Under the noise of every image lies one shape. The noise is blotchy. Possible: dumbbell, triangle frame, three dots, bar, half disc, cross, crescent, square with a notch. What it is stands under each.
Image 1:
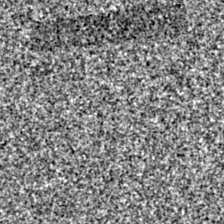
bar
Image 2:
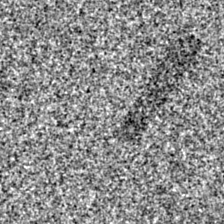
bar
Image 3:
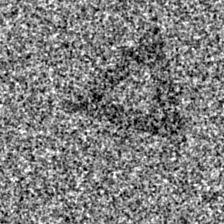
triangle frame
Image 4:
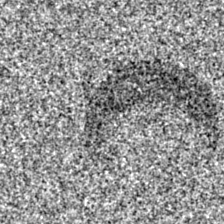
crescent
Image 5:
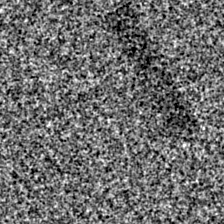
bar
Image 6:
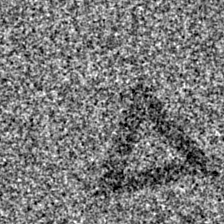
triangle frame
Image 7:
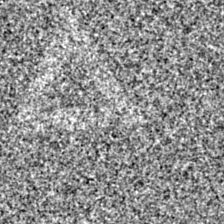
triangle frame
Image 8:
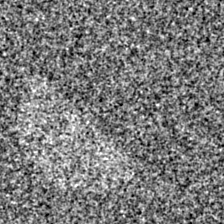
half disc
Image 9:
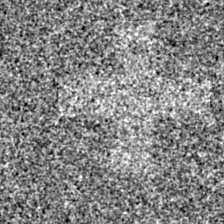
cross
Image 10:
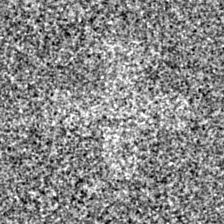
cross
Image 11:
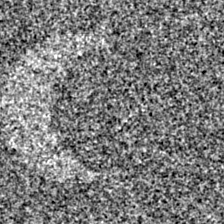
crescent
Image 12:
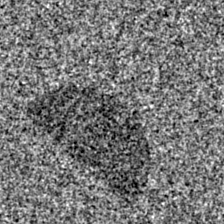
half disc
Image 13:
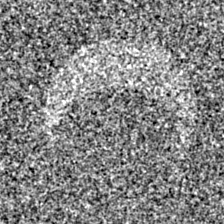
crescent
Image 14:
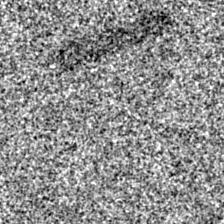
bar
